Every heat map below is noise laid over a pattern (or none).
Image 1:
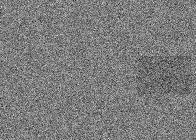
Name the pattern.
one block
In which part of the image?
middle right
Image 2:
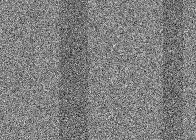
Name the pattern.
bands of columns
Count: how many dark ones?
2
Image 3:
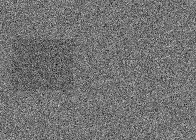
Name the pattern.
one block
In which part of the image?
middle left
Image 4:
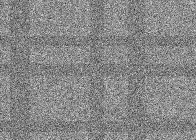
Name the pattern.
bands of rows crossing bands of columns
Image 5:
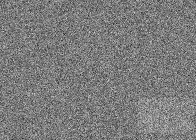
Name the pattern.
one block
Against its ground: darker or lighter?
lighter
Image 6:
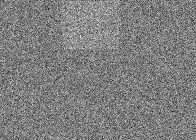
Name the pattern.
one block
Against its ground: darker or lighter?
lighter
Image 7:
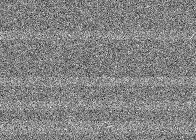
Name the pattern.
bands of rows
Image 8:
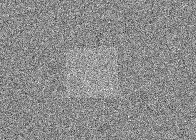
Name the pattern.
one block
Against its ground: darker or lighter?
lighter
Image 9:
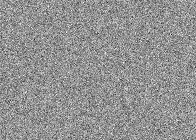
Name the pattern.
only noise
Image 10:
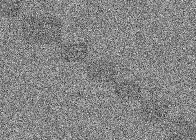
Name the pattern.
blocks along the diagonal
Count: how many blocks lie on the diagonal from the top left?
7
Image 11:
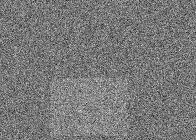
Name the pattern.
one block
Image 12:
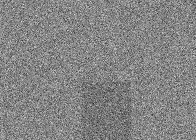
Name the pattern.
one block
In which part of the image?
bottom middle
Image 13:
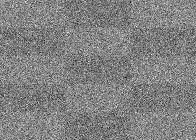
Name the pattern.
a checkerboard
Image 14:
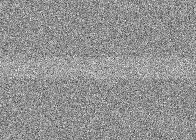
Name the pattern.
one band of rows
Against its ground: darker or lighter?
lighter
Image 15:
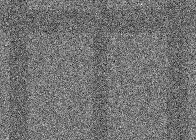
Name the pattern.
bands of rows crossing bands of columns
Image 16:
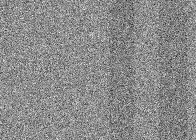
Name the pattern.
bands of columns
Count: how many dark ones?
2
